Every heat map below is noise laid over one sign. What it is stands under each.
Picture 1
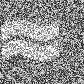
light approximately sign
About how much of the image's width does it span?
two thirds
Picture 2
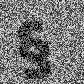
dark section sign
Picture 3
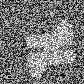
light not-equal sign
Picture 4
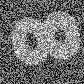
light infinity sign
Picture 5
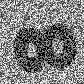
dark infinity sign
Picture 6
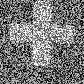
light plus sign
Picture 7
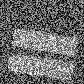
light equals sign
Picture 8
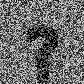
dark question mark
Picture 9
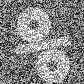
light percent sign
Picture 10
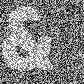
light ampersand
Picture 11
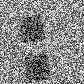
dark colon
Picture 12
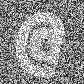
light at sign
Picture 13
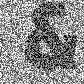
dark ampersand
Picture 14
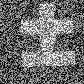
light plus-minus sign
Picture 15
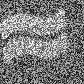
light approximately sign
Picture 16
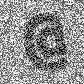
dark at sign
